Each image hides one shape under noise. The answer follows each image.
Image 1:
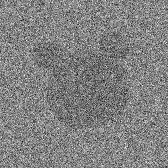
bear's head
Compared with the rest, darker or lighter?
darker
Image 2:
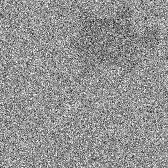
turtle
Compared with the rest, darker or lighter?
darker
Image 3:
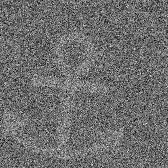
anchor
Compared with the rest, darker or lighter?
lighter
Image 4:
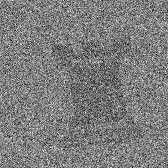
chess rook
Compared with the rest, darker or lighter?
darker
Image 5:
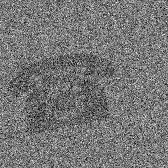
telephone
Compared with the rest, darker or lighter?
darker
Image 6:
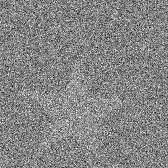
star
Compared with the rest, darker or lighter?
lighter
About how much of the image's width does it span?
two thirds
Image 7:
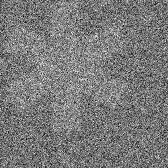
asterisk
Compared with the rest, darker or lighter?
lighter
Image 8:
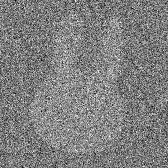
rabbit's head
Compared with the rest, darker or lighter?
lighter
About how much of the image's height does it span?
nearly all
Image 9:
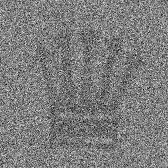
chess queen
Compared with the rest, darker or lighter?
darker
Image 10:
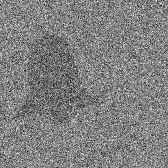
bell
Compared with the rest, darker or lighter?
darker
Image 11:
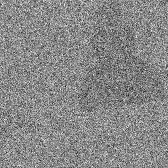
chess pawn
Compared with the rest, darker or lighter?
darker
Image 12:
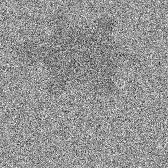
turtle
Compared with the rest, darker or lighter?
darker
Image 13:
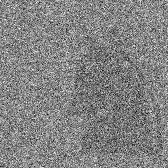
chess knight
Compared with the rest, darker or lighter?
darker
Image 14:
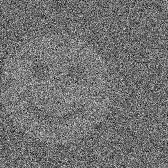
smiling face
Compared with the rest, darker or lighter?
lighter
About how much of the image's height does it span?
two thirds
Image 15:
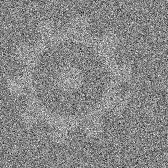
gear
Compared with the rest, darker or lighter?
lighter
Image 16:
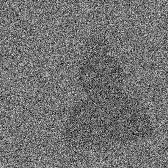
chess pawn
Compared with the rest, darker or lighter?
darker
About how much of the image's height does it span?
two thirds
